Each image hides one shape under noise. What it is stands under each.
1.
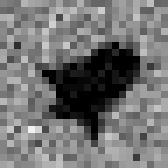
dark bell
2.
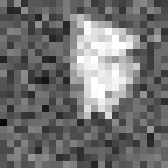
light chess knight
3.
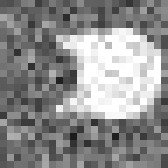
light cat's head
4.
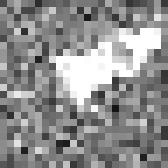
light chess bishop
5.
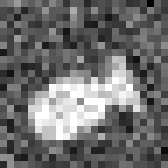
light fish
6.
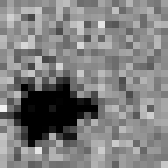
dark turtle
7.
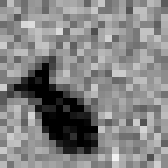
dark fish
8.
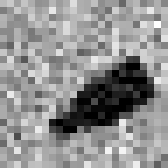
dark bottle
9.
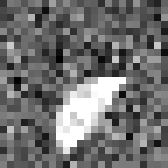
light umbrella
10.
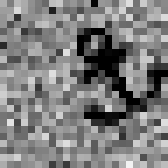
dark anchor
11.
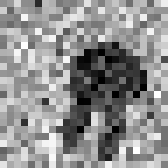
dark rabbit's head
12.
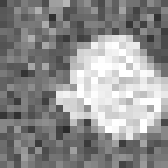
light apple
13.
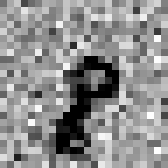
dark key
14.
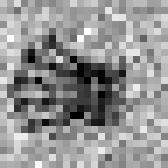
dark chess queen
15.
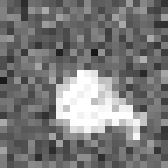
light pear
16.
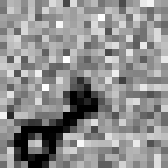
dark key
